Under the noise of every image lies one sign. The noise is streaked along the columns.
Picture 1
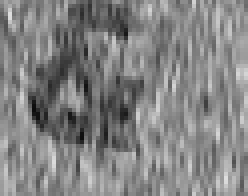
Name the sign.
ampersand
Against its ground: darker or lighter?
darker
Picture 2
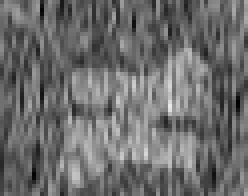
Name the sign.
not-equal sign
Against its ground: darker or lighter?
lighter
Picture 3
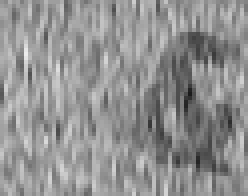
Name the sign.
ampersand
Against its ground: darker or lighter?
darker
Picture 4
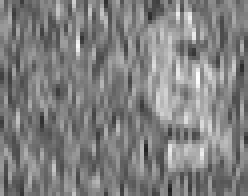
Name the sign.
section sign
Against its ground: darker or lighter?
lighter
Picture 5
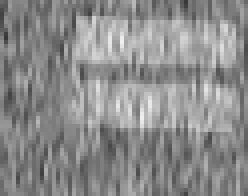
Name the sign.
equals sign
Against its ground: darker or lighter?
lighter
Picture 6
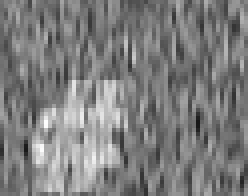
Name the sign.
hash sign
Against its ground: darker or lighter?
lighter
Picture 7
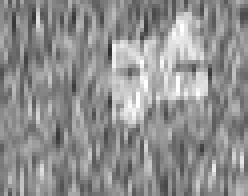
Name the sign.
not-equal sign
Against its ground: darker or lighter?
lighter
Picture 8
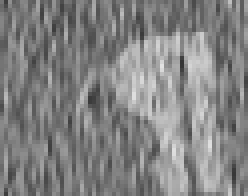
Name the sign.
pilcrow
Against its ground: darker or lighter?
lighter
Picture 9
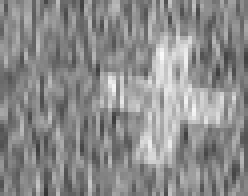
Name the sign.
plus sign
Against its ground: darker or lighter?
lighter
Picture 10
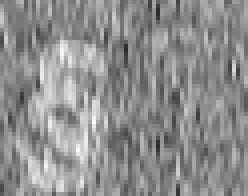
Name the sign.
section sign
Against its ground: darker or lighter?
lighter
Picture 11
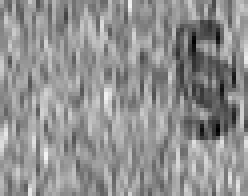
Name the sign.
section sign
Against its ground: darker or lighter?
darker
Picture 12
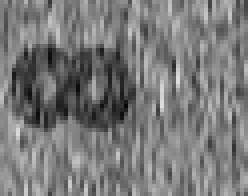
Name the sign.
infinity sign
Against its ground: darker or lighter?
darker
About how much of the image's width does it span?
half
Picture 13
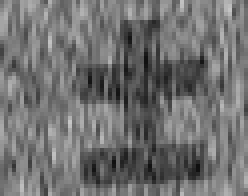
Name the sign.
plus-minus sign
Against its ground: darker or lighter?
darker
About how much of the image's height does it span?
nearly all
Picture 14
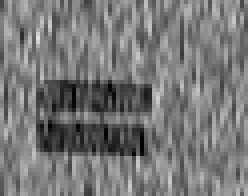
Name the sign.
equals sign
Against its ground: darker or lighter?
darker
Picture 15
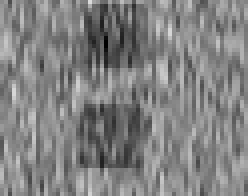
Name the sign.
colon
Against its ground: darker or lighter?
darker
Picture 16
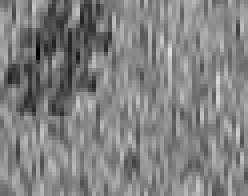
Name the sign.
hash sign
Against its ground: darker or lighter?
darker
